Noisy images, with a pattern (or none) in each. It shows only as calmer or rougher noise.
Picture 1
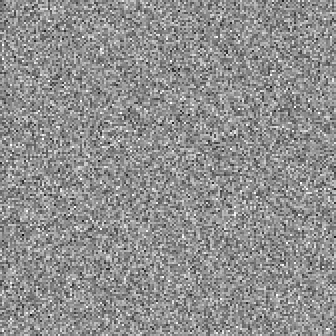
only noise
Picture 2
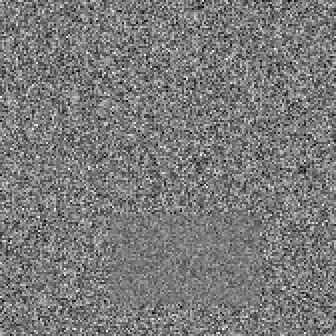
one block
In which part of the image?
bottom middle
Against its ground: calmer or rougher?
calmer
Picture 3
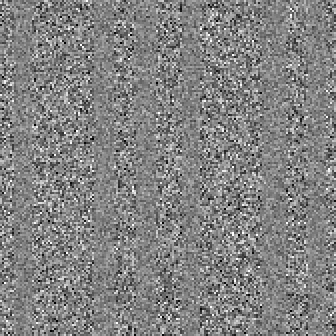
bands of columns
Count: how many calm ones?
6
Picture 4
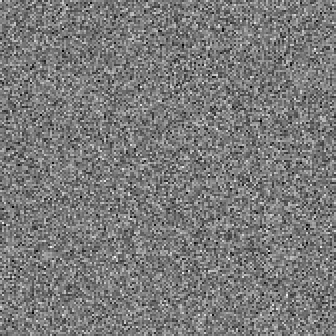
only noise
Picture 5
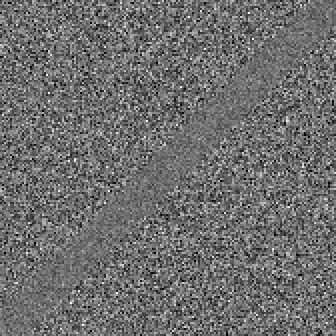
a diagonal band
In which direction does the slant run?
bottom left to top right
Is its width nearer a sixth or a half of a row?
a sixth
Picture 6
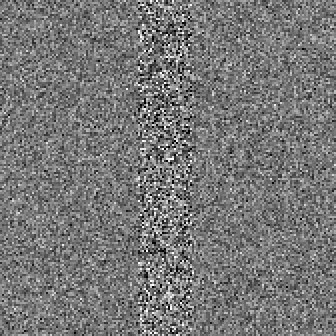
one band of columns
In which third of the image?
middle
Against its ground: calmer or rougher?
rougher
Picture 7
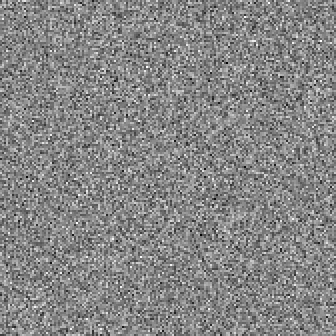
only noise
